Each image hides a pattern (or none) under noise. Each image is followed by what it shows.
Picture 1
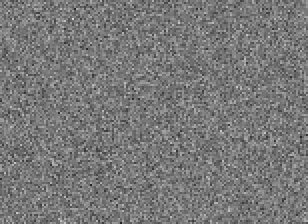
only noise
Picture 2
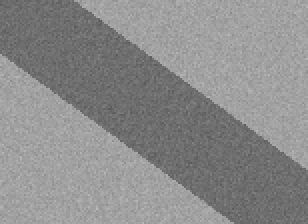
a diagonal band
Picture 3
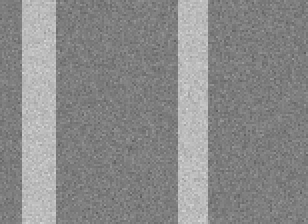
bands of columns
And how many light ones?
2
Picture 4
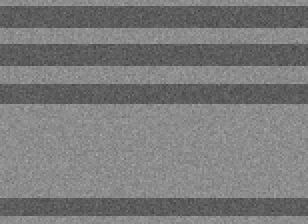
bands of rows
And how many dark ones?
4
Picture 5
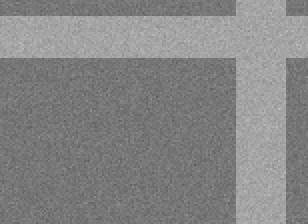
bands of rows crossing bands of columns
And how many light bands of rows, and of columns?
1 and 1
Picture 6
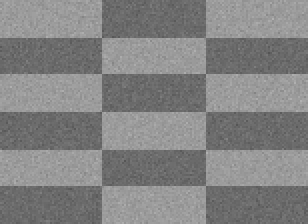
a checkerboard
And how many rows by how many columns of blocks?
6 by 3
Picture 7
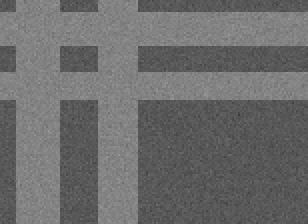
bands of rows crossing bands of columns
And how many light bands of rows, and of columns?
2 and 2
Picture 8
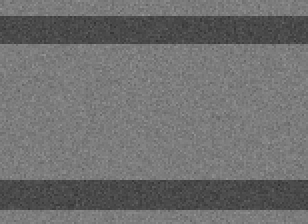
bands of rows
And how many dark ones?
2
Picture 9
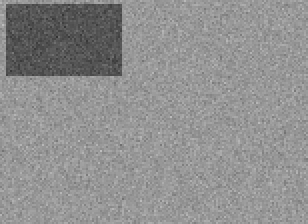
one block
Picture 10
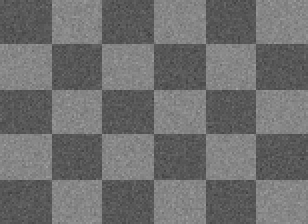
a checkerboard
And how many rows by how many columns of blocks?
5 by 6
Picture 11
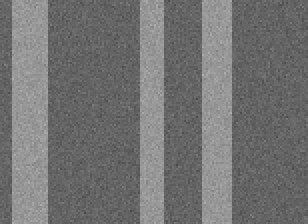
bands of columns
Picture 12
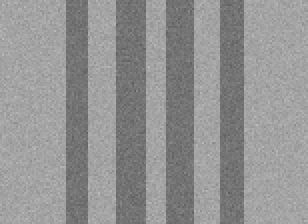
bands of columns
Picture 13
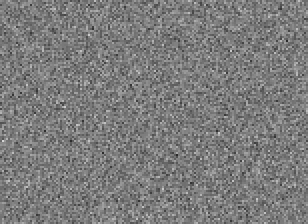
only noise
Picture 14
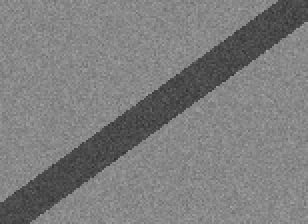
a diagonal band
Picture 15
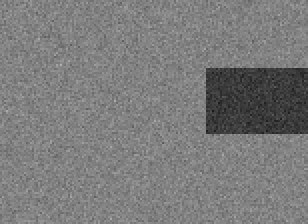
one block
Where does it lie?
middle right
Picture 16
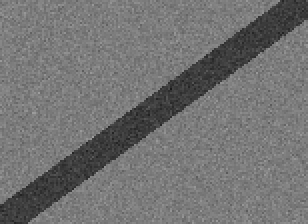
a diagonal band
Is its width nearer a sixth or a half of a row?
a sixth
